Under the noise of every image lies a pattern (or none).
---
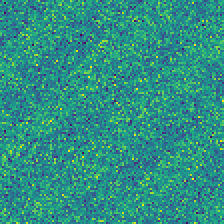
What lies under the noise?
diagonal stripes
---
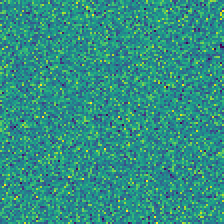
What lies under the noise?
only noise
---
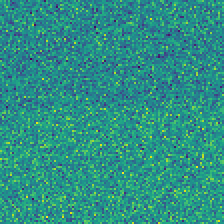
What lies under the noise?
a sharp edge
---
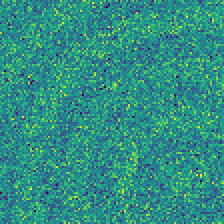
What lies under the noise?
rings round one point
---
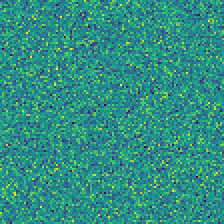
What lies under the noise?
only noise
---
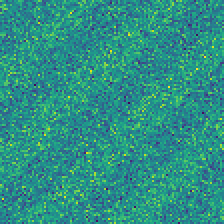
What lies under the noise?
diagonal stripes
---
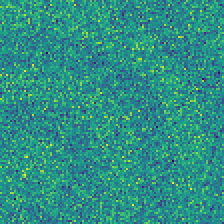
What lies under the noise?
rings round one point
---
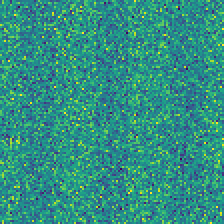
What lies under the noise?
vertical stripes
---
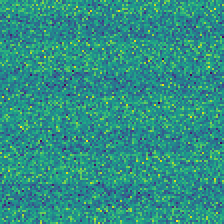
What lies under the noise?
horizontal stripes
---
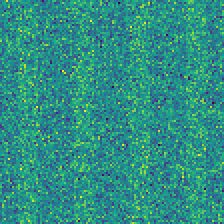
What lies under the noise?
vertical stripes
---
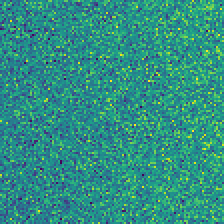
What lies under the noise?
a smooth slope
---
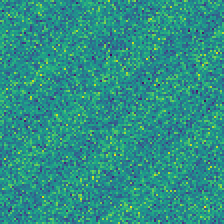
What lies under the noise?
diagonal stripes
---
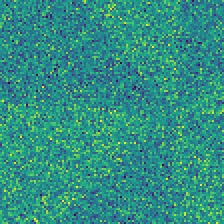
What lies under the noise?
spokes from one point
